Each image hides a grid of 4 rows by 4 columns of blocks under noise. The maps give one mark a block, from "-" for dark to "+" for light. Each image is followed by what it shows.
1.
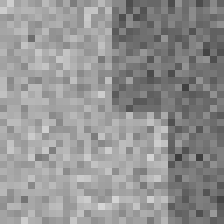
+ + - -
+ + - -
+ + + -
+ + + -
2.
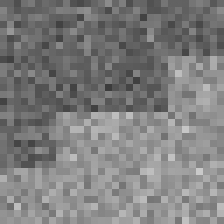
- - - -
- - - +
- + + +
+ + + +
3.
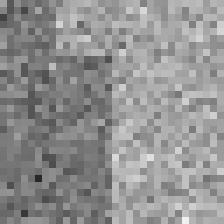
- + + +
- - + +
- - + +
- - + +
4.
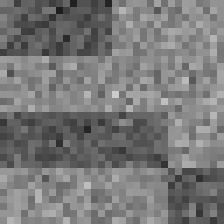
- - + +
+ + + +
- - - +
+ + + -
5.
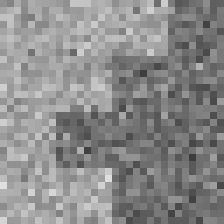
+ + + -
+ + - -
+ - - -
+ + - -
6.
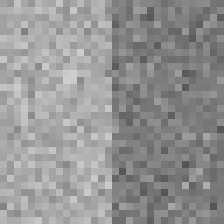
+ + - -
+ + - -
+ + - -
+ + - -
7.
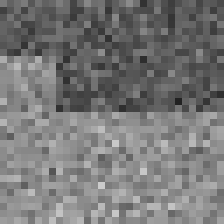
- - - -
+ - - -
+ + + +
+ + + +
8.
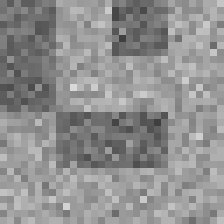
- + - +
- + + +
+ - - +
+ + + +
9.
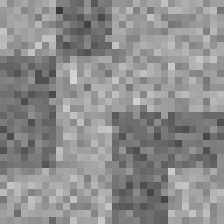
+ - + +
- + + +
- + - -
+ + - +
